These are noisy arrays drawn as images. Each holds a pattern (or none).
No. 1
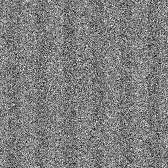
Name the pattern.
vertical stripes
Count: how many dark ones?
6
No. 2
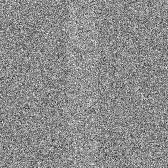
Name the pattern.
one vertical stripe
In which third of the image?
middle
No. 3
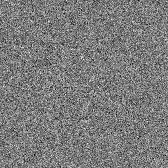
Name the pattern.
only noise
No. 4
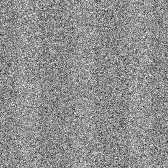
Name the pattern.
vertical stripes
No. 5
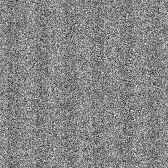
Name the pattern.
vertical stripes
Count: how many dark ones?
6
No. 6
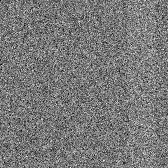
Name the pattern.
one vertical stripe
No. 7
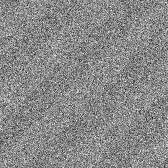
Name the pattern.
diagonal stripes
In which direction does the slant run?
bottom left to top right
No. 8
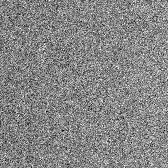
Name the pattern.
a smooth slope
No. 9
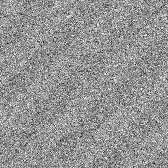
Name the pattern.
diagonal stripes
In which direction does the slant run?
bottom left to top right
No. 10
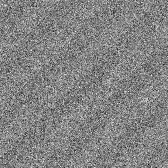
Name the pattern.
diagonal stripes
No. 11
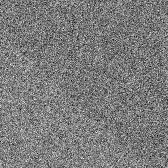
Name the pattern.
a sharp edge
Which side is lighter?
bottom left
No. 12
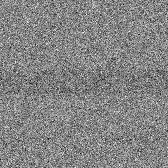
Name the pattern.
one horizontal stripe
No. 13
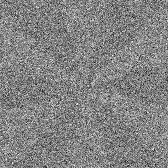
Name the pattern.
spokes from one point
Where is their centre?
centre
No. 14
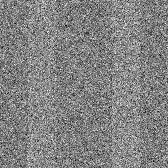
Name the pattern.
vertical stripes
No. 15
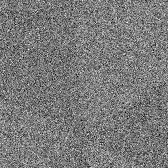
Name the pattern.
spokes from one point
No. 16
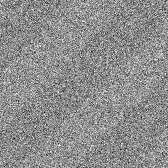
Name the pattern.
diagonal stripes
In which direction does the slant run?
bottom left to top right
